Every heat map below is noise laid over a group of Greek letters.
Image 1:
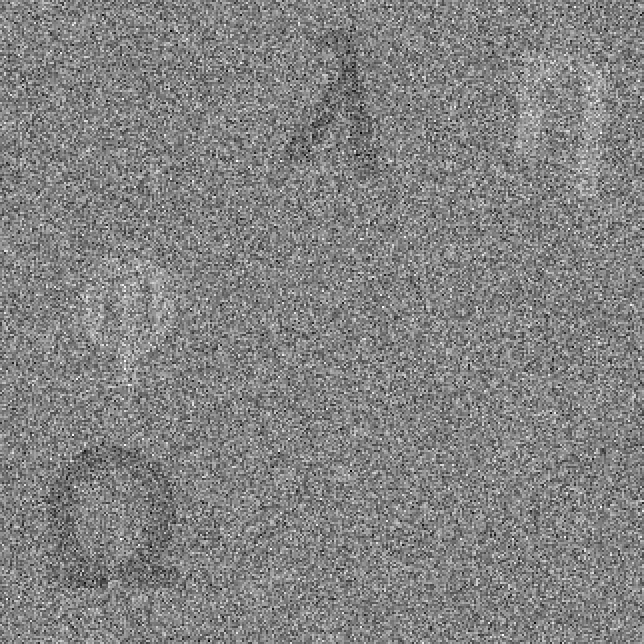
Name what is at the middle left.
phi
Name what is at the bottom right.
nothing
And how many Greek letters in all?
4
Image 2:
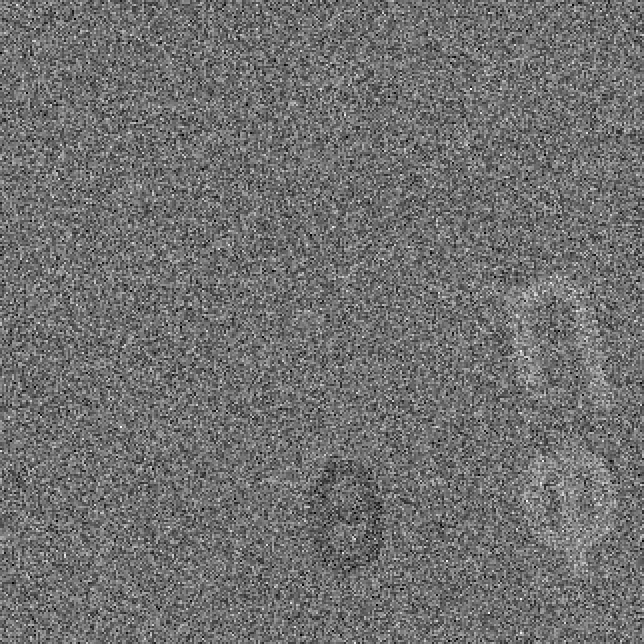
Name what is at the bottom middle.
theta
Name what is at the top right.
nothing
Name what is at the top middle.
nothing
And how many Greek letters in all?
3
